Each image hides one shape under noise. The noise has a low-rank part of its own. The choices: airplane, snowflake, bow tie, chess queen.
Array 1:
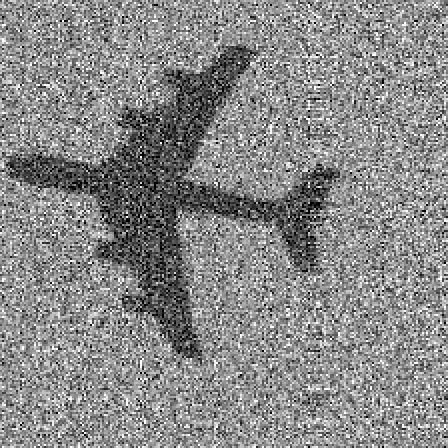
airplane
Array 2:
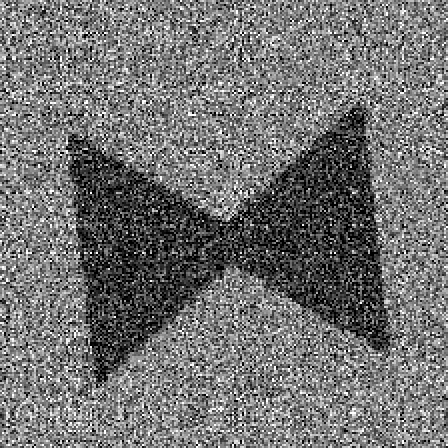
bow tie
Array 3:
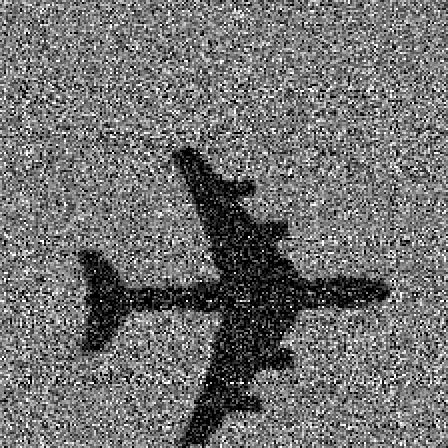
airplane
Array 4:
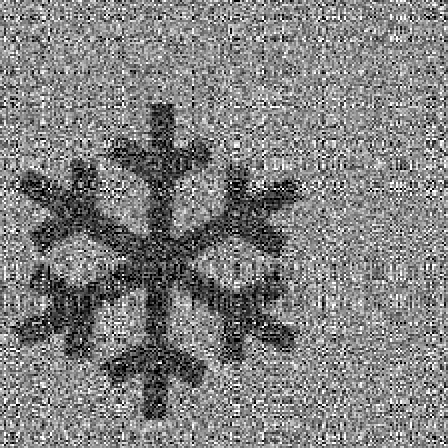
snowflake
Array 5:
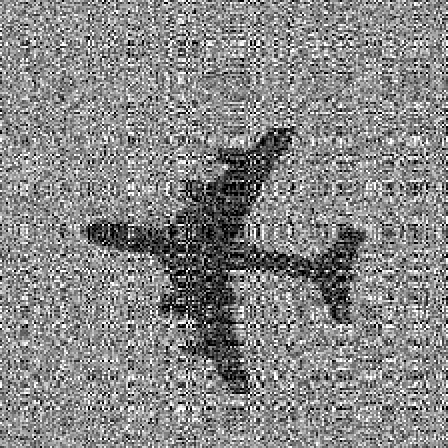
airplane
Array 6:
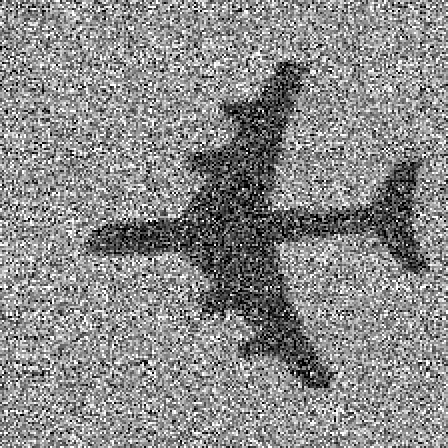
airplane
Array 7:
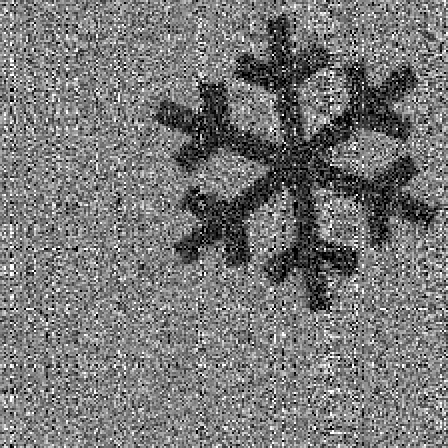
snowflake
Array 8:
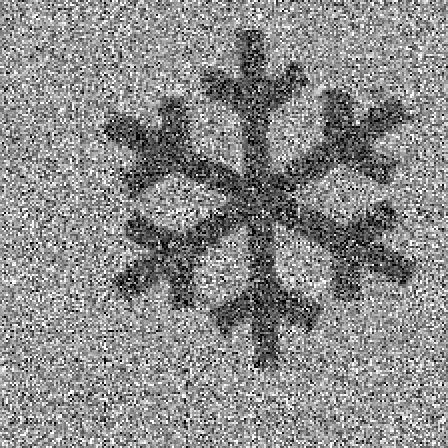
snowflake
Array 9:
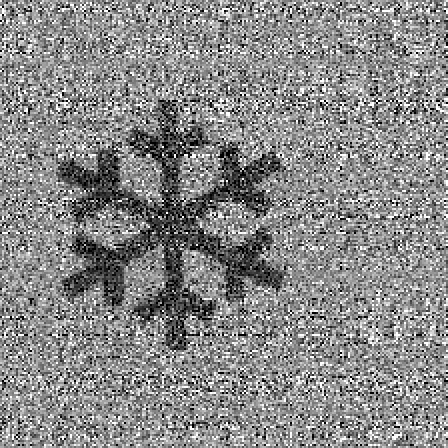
snowflake
